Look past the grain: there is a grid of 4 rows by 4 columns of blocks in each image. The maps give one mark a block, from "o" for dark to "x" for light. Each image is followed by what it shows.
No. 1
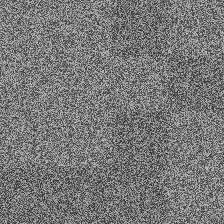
xxox
xxxo
xxox
ooox
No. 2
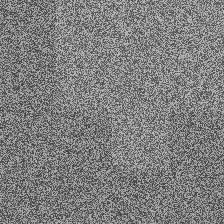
oxxx
oxxx
ooxo
oooo
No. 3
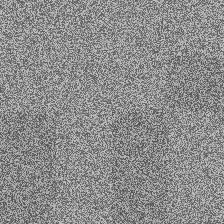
xxxx
xxxo
oxox
oxox
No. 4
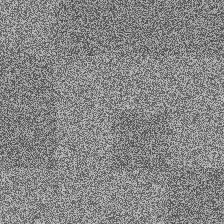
xooo
oxxx
oxox
xxxo
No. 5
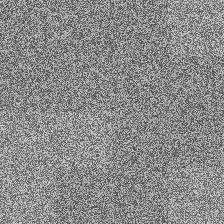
ooox
oooo
xxoo
xoox
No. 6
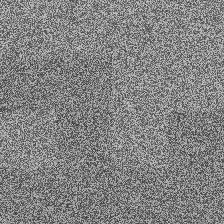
xxxx
ooxx
xoxo
oooo
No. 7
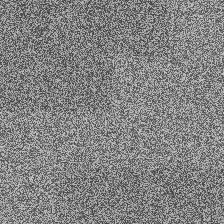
ooox
ooxx
xxxx
xooo
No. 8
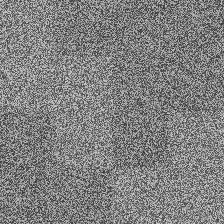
xooo
xxoo
oxox
ooxx
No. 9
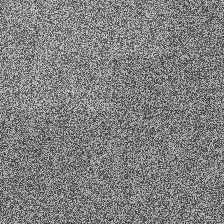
xxxo
xxoo
oooo
oooo
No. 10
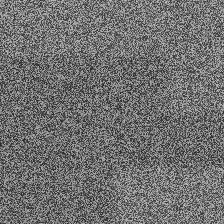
xxxx
ooox
oooo
ooxx
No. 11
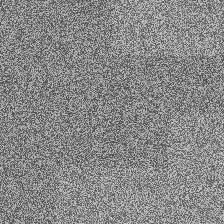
ooxx
oooo
ooox
oxxx
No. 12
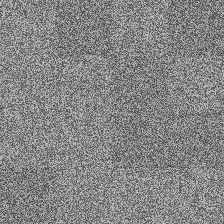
xoxo
xxox
xxoo
oxxx
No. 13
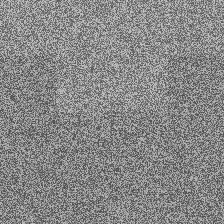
xxxx
oxxo
oooo
oooo
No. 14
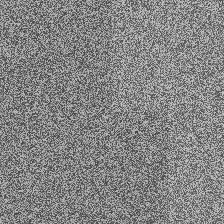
ooxx
ooxx
ooox
ooox
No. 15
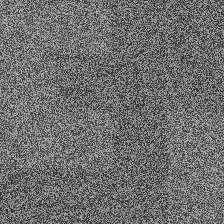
xxoo
xooo
xxox
ooox
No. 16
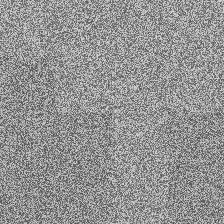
xxxx
oxxx
ooxo
ooxo
